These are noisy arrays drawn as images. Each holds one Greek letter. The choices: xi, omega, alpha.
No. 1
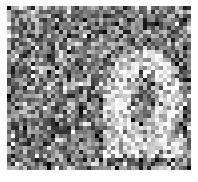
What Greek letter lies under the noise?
omega
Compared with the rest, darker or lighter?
lighter
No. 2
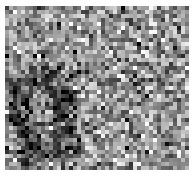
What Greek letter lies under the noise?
omega
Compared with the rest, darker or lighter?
darker
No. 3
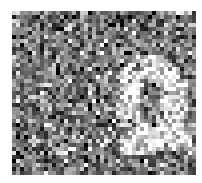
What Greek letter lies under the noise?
omega
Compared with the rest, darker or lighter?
lighter
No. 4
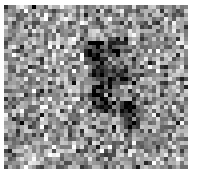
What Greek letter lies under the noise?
xi
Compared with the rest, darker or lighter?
darker
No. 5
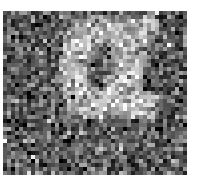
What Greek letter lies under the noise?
alpha
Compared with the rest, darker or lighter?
lighter
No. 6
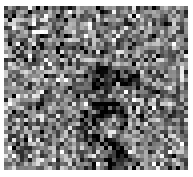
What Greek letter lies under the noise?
xi
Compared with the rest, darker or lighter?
darker
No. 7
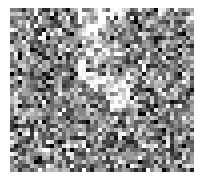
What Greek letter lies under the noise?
xi
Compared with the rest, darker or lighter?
lighter
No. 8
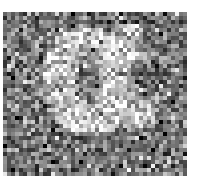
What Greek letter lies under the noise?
alpha
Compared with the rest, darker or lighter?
lighter
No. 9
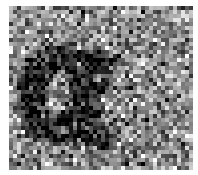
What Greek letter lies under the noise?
alpha
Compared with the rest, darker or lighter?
darker
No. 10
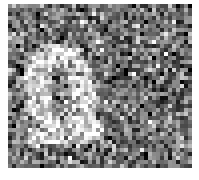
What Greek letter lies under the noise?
omega
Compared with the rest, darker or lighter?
lighter
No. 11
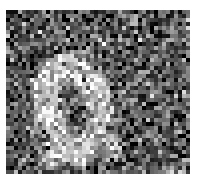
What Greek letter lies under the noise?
omega
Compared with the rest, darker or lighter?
lighter
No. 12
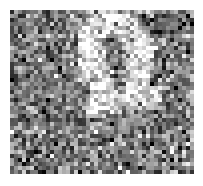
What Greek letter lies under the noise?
omega
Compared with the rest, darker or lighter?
lighter
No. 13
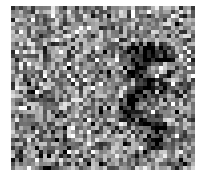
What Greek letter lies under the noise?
xi
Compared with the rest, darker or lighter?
darker
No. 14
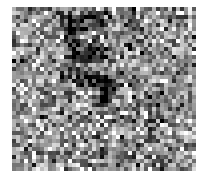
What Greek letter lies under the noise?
xi
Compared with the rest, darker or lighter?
darker
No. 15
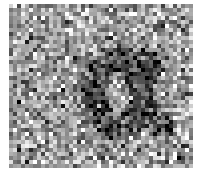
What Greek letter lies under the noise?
alpha
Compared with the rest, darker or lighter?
darker
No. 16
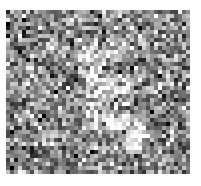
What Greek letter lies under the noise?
xi
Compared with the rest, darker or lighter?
lighter
